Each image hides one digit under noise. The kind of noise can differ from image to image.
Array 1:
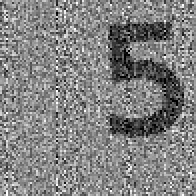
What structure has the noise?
columns of uneven size
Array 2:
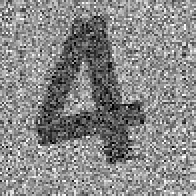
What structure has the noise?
low rank plus noise
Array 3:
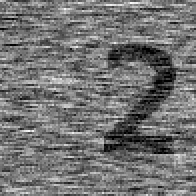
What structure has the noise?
streaked along the rows
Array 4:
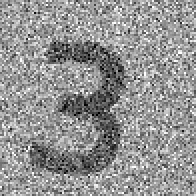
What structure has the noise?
independent entries
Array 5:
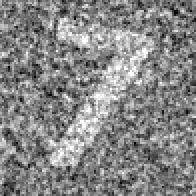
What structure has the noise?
blotchy
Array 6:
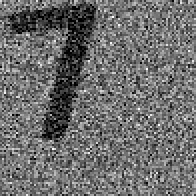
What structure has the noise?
low rank plus noise
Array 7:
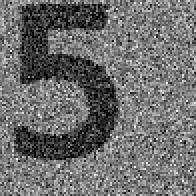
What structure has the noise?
independent entries
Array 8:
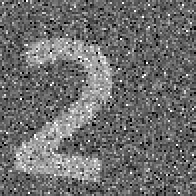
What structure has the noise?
heavy tails
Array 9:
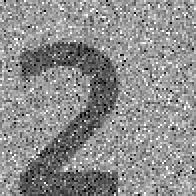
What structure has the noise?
heavy tails
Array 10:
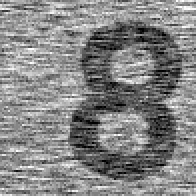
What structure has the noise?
streaked along the rows
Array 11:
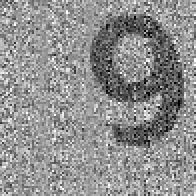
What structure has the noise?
columns of uneven size
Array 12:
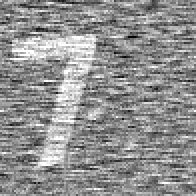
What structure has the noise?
streaked along the rows
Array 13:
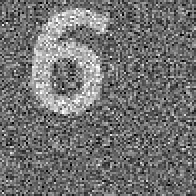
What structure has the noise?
low rank plus noise
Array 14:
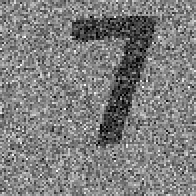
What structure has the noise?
independent entries
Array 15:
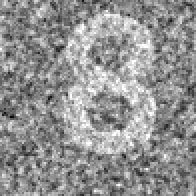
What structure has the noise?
blotchy
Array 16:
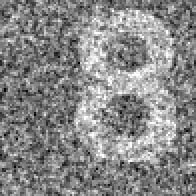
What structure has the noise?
blotchy
